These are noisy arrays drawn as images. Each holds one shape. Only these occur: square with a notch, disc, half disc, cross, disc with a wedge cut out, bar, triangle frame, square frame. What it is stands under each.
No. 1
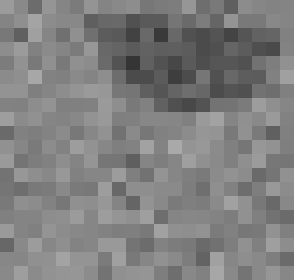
half disc
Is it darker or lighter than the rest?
darker
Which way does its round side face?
down
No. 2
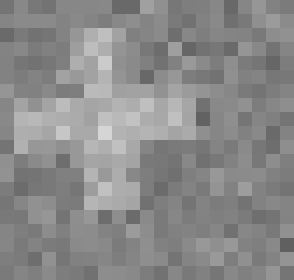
cross
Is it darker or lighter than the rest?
lighter
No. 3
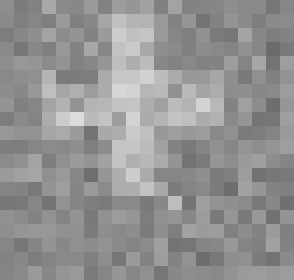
cross
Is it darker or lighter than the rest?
lighter
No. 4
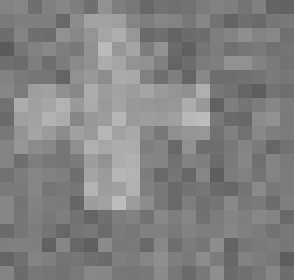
cross
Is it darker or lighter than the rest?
lighter
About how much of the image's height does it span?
two thirds
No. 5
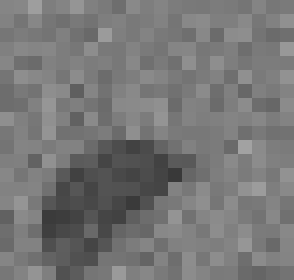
half disc
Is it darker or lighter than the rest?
darker
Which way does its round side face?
up and left
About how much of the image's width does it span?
half
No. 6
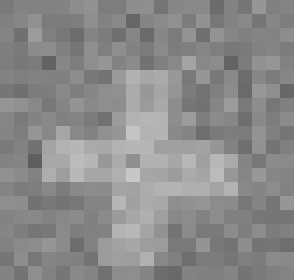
cross
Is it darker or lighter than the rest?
lighter
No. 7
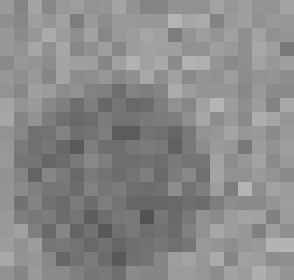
disc
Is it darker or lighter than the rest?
darker
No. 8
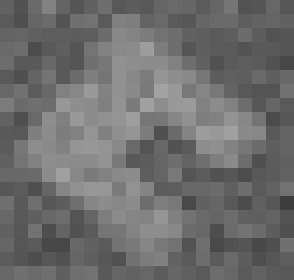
square with a notch
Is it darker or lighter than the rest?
lighter
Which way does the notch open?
down and right
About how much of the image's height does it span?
nearly all
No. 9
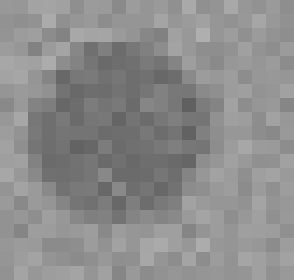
disc
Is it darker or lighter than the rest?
darker
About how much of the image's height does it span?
two thirds
